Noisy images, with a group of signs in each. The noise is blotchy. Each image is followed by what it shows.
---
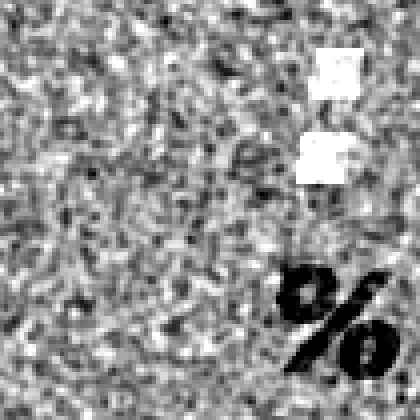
top right: light colon; bottom right: dark percent sign
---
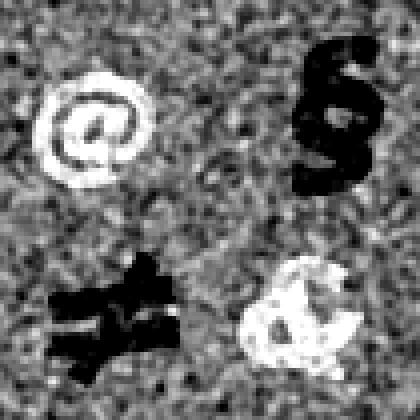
top left: light at sign; top right: dark section sign; bottom left: dark not-equal sign; bottom right: light ampersand
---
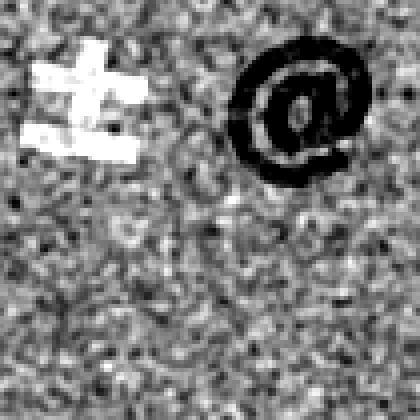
top left: light plus-minus sign; top right: dark at sign
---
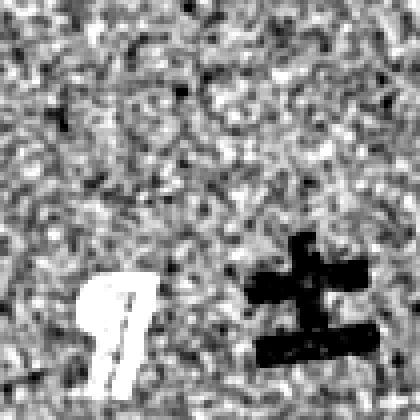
bottom left: light pilcrow; bottom right: dark plus-minus sign
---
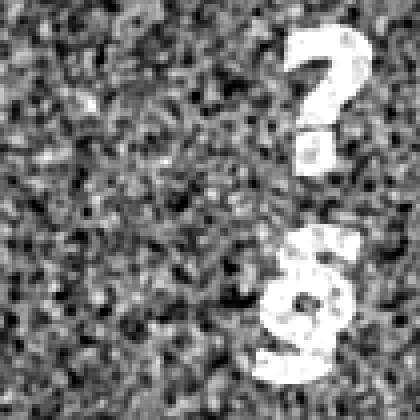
top right: light question mark; bottom right: light section sign
